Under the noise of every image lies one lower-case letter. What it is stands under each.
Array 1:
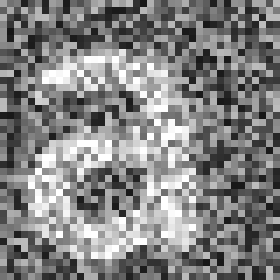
light a
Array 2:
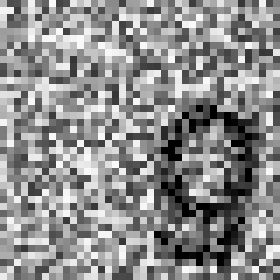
dark g
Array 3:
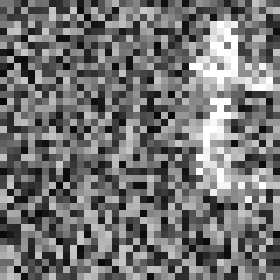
light t
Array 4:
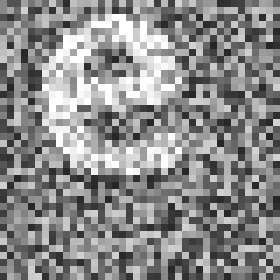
light e
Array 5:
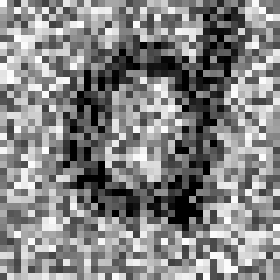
dark d
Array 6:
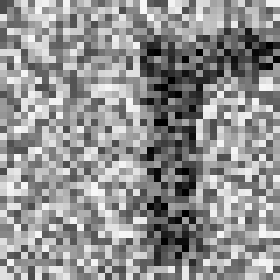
dark r
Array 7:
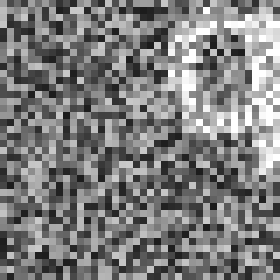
light q
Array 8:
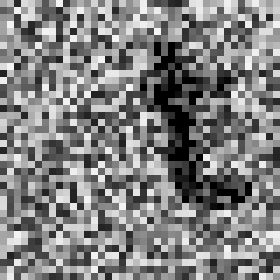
dark t
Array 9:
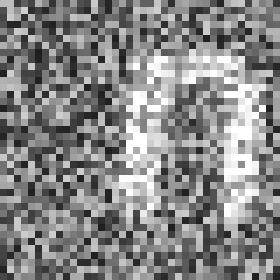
light n
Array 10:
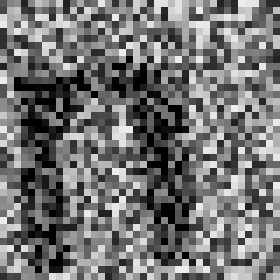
dark n
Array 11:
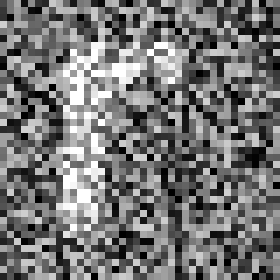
light r
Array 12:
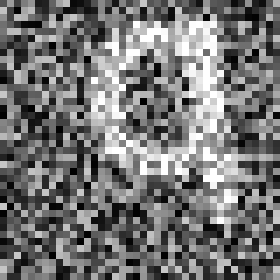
light q
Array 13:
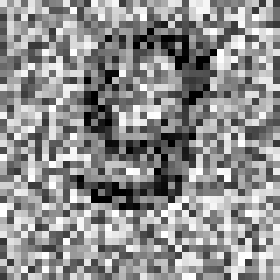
dark g
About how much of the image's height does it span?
two thirds
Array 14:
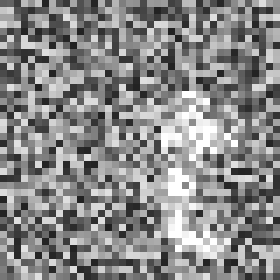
light t
